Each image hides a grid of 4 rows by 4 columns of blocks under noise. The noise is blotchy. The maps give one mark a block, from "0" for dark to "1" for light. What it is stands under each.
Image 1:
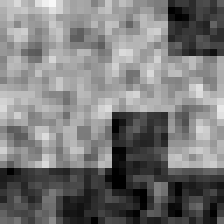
1 1 1 0
1 1 1 1
1 1 0 1
0 0 0 0
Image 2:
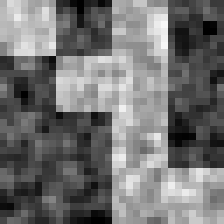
1 0 1 0
0 1 1 0
0 0 1 0
0 0 1 1
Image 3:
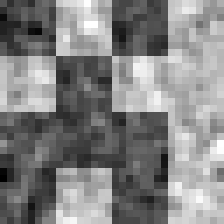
0 1 0 1
1 0 1 1
0 0 0 1
0 1 0 1
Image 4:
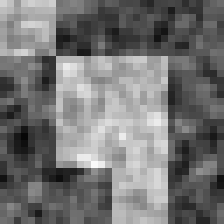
1 0 0 0
0 1 1 0
0 1 1 0
0 0 1 0
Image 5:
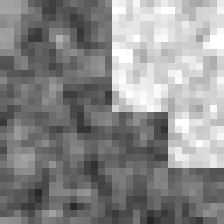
0 0 1 1
0 0 1 1
0 0 0 1
0 0 0 0
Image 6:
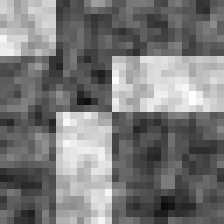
1 0 0 0
0 0 1 1
0 1 0 0
0 1 0 0
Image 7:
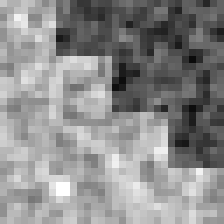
1 0 0 0
1 1 0 0
1 1 1 0
1 1 1 1
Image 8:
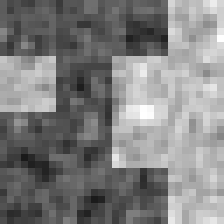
0 0 0 1
1 0 1 1
0 0 1 1
0 0 0 1
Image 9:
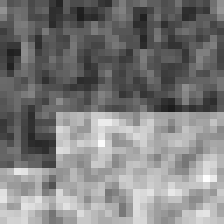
0 0 0 0
0 0 0 0
0 1 1 1
1 1 1 1
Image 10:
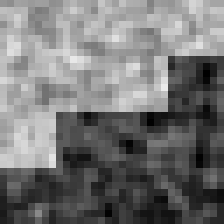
1 1 1 1
1 1 1 0
1 0 0 0
0 0 0 0
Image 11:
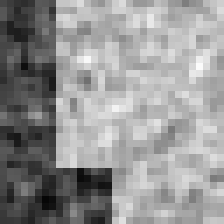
0 1 1 1
0 1 1 1
0 1 1 1
0 0 1 1
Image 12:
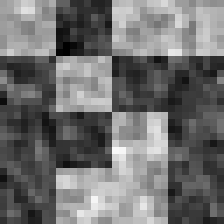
1 0 1 1
0 1 0 0
0 0 1 0
0 1 1 0
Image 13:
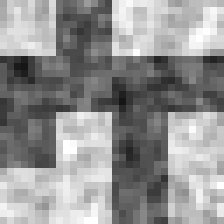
1 0 1 1
0 0 0 0
0 1 0 1
1 1 0 1
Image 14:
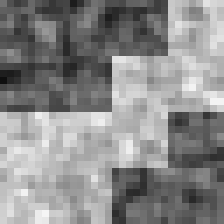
0 0 0 1
0 0 1 1
1 1 1 0
1 1 0 0
